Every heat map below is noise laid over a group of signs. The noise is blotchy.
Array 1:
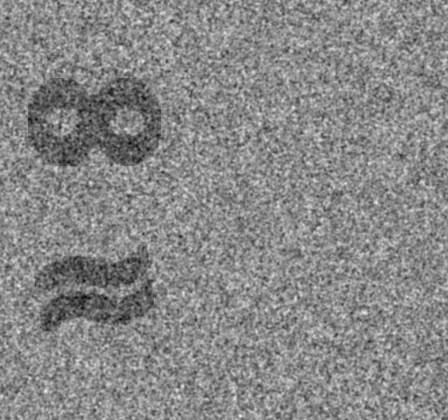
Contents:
top left: infinity sign; bottom left: approximately sign
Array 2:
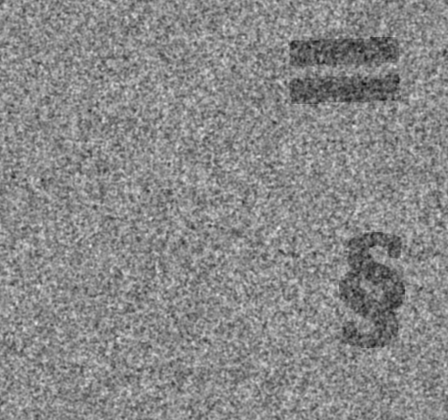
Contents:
top right: equals sign; bottom right: section sign
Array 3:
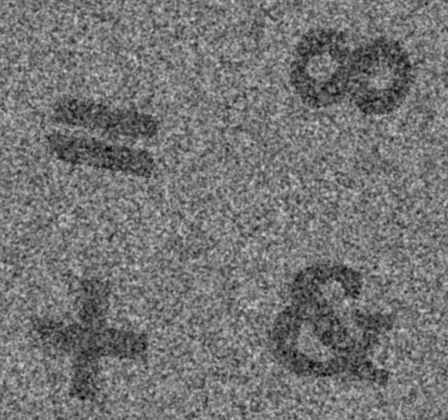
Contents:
top left: equals sign; top right: infinity sign; bottom left: plus sign; bottom right: ampersand
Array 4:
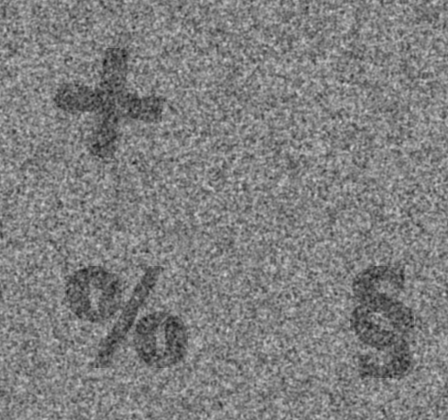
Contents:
top left: plus sign; bottom left: percent sign; bottom right: section sign
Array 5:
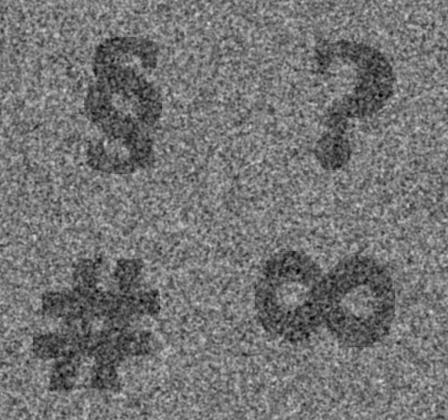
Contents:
top left: section sign; top right: question mark; bottom left: hash sign; bottom right: infinity sign
